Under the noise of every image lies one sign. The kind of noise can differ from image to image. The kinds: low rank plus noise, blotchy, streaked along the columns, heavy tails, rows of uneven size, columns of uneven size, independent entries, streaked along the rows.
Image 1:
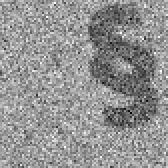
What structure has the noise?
independent entries
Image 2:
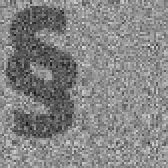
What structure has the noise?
low rank plus noise
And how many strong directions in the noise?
two
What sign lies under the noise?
section sign
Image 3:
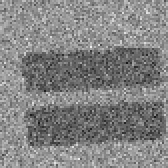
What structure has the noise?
independent entries
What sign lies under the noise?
equals sign
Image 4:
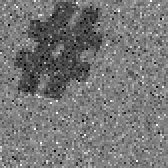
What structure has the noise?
heavy tails
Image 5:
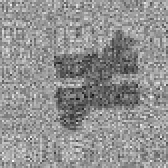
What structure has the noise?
low rank plus noise
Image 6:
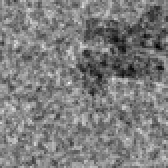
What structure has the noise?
blotchy
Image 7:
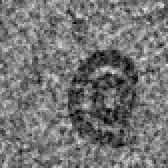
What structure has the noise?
blotchy
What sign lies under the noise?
at sign
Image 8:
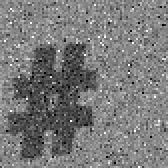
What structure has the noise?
heavy tails
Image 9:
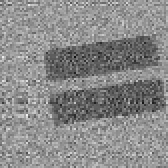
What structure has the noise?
low rank plus noise
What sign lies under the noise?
equals sign
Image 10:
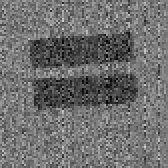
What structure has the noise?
columns of uneven size
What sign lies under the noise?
equals sign
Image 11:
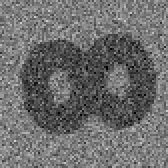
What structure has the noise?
independent entries
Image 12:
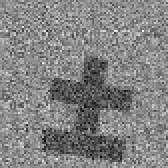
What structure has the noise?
low rank plus noise
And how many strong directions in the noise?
five to eight
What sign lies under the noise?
plus-minus sign
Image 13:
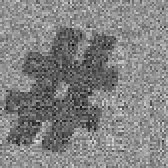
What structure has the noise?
low rank plus noise
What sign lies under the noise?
hash sign
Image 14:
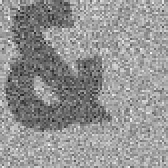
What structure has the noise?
low rank plus noise
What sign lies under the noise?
ampersand
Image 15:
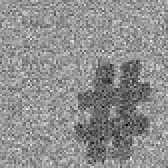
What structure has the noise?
low rank plus noise
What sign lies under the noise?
hash sign
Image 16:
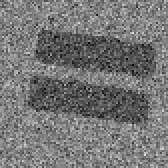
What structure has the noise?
independent entries
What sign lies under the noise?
equals sign
